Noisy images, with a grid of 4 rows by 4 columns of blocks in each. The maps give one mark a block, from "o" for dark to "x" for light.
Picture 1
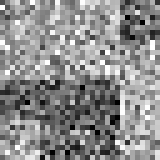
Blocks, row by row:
x x x o
x x x x
o o o x
x o o x
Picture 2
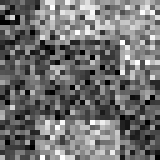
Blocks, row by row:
o x x x
o o o x
o o o o
o x x o
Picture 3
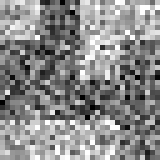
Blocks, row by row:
x o x x
o o x o
o o o o
x x x o
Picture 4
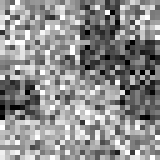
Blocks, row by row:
x x o x
x x o o
o x x o
x x x x
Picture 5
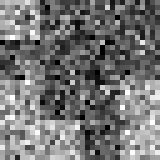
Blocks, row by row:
x o o o
o o o o
x o o x
x x o x
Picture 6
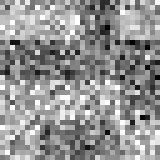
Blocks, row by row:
x x o x
o o o o
x x x o
x o o x
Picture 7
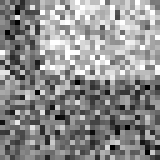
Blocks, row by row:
o x x x
o x x x
o o o o
o o o o
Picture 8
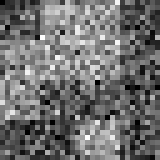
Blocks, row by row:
o x x o
x x x o
x o o o
o o x o
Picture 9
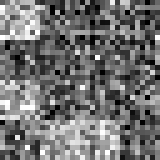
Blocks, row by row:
x o o o
o o o o
x o o o
o x x o
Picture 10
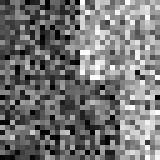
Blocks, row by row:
o o x x
o o x x
o o o x
o o o x
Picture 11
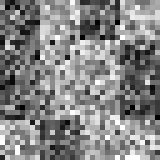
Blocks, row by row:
o x o x
o x x o
o x x o
x o x x
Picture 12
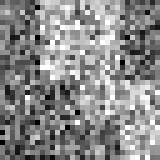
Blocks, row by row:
o x x o
o x x o
o o x x
o o o x
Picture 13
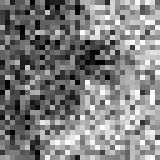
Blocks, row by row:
o o x x
o o o x
o o x x
o x x x
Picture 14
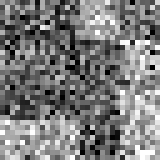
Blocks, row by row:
o o x o
o o o x
o o o x
x x o x
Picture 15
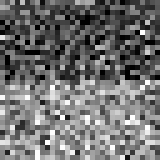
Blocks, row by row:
o o o o
o o o o
x x x x
x x x x
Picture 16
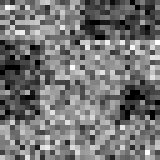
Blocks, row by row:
x x o o
o x x x
o x x o
x x x x
